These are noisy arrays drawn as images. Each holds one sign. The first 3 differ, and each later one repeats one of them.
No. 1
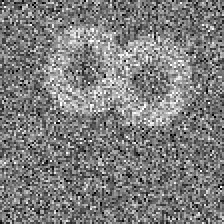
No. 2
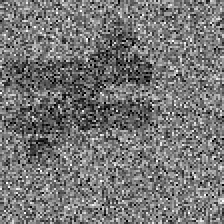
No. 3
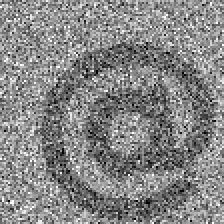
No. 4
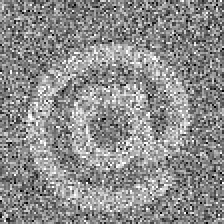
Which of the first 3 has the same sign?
3
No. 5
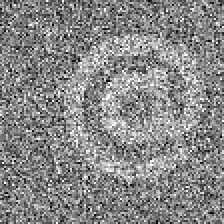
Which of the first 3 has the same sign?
3
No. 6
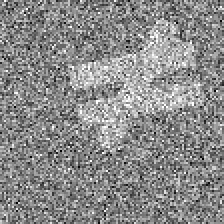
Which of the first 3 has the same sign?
2
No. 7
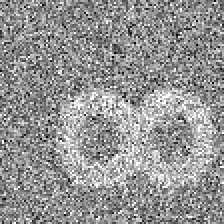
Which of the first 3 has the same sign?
1
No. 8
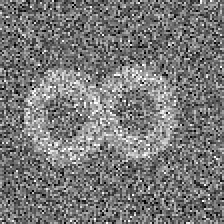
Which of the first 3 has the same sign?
1
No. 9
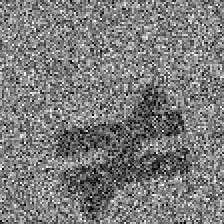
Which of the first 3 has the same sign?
2
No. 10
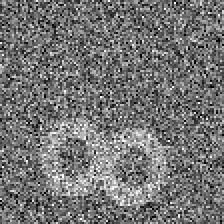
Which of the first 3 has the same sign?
1
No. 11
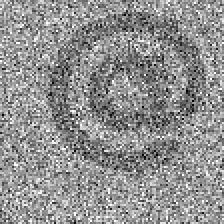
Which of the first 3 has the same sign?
3
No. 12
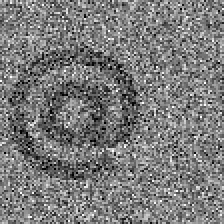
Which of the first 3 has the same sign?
3
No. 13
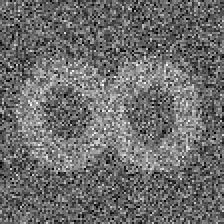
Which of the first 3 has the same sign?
1
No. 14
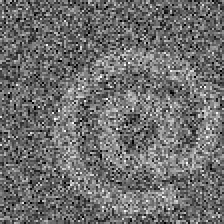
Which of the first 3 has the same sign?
3
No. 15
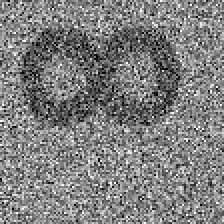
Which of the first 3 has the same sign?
1
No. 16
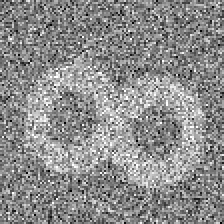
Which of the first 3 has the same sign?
1
